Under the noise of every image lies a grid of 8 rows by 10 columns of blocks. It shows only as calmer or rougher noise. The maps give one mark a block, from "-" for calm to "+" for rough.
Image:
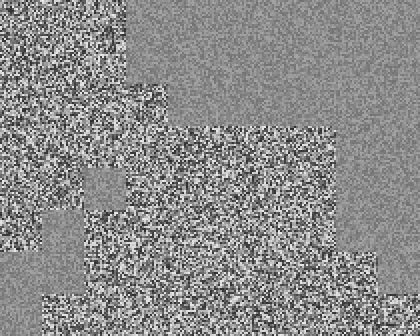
+++-------
+++-------
++++------
++++++++--
++-+++++--
+-++++++--
--+++++++-
-+++++++++
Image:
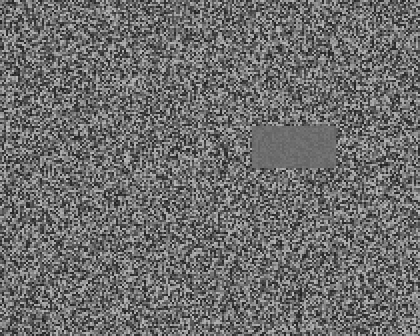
++++++++++
++++++++++
++++++++++
++++++--++
++++++++++
++++++++++
++++++++++
++++++++++
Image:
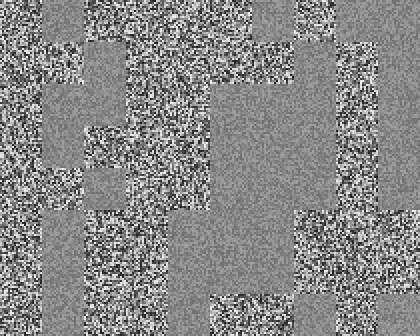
+-++++-+--
++-++++-+-
+--++---+-
+-+++---+-
++-++---+-
+-++---+++
+-++---+++
+-++-++-+-
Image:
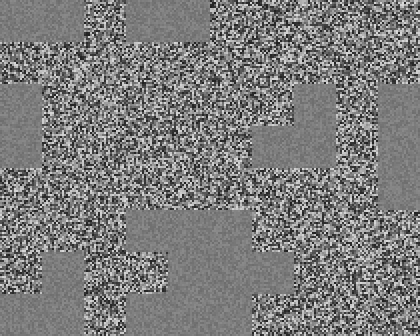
--+--+++++
++++++++++
-++++++-+-
-+++++--+-
+++++++++-
+++---++++
+-++---+++
--+---++++
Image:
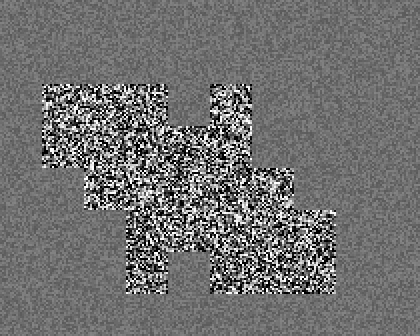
----------
----------
-+++-+----
-+++++----
--+++++---
---+++++--
---+-+++--
----------
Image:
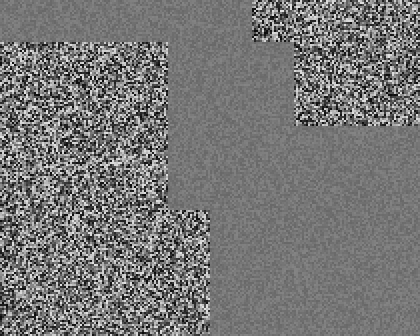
------++++
++++---+++
++++---+++
++++------
++++------
+++++-----
+++++-----
+++++-----
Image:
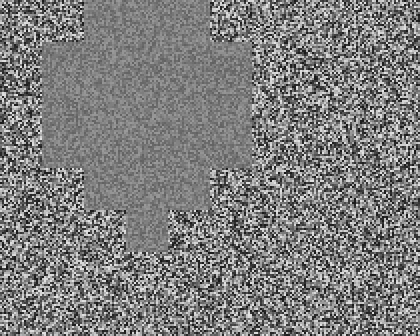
++---+++++
+-----++++
+-----++++
+-----++++
++---+++++
+++-++++++
++++++++++
++++++++++
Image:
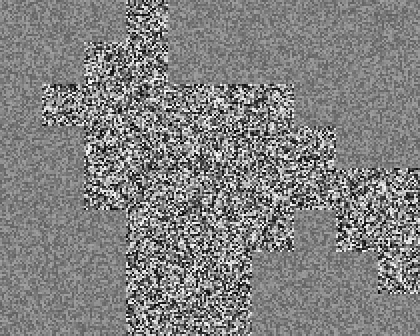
---+------
--++------
-++++++---
--++++++--
--++++++++
---++++-++
---+++---+
---+++----
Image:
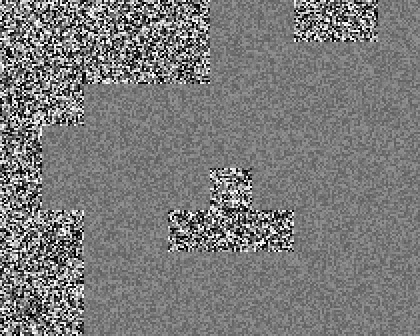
+++++--++-
+++++-----
++--------
+---------
+----+----
++--+++---
++--------
++--------
